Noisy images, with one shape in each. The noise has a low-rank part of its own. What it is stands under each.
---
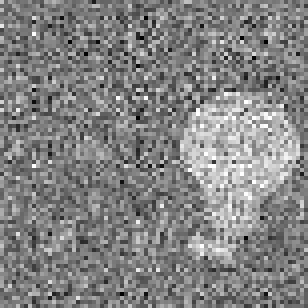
pear
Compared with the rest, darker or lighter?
lighter
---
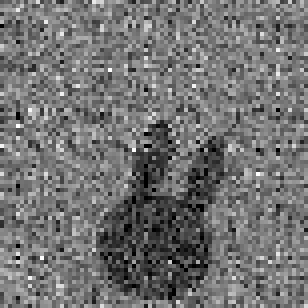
rabbit's head
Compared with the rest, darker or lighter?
darker
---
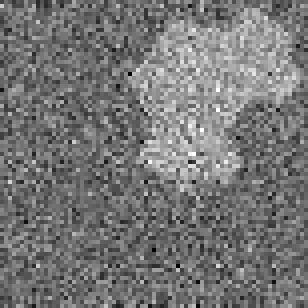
car
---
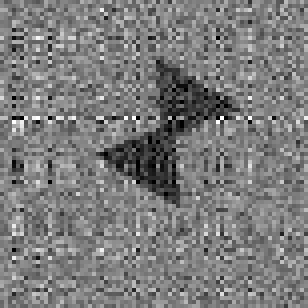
bow tie
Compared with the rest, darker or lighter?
darker
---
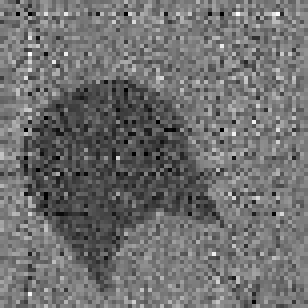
cat's head
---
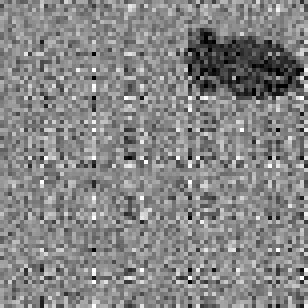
footprint
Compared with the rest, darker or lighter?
darker
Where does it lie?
top right
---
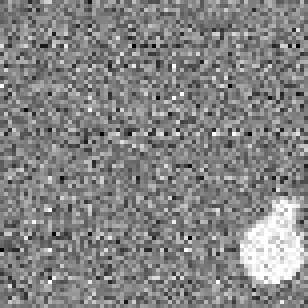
light bulb
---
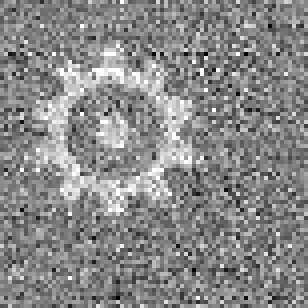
gear
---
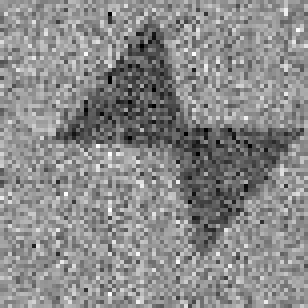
bow tie
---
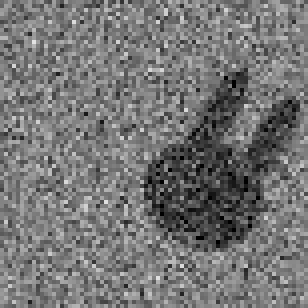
rabbit's head
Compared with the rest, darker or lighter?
darker
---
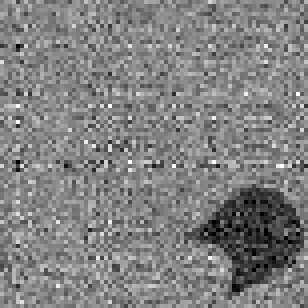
cat's head
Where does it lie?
bottom right
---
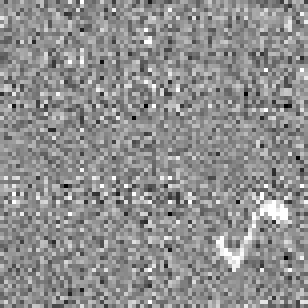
musical note
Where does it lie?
bottom right
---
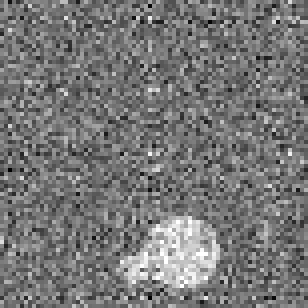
light bulb
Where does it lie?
bottom middle
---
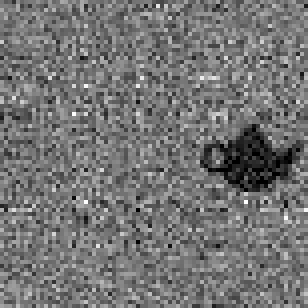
teapot
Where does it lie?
middle right
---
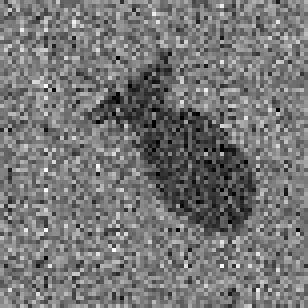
fish
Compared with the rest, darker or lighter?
darker
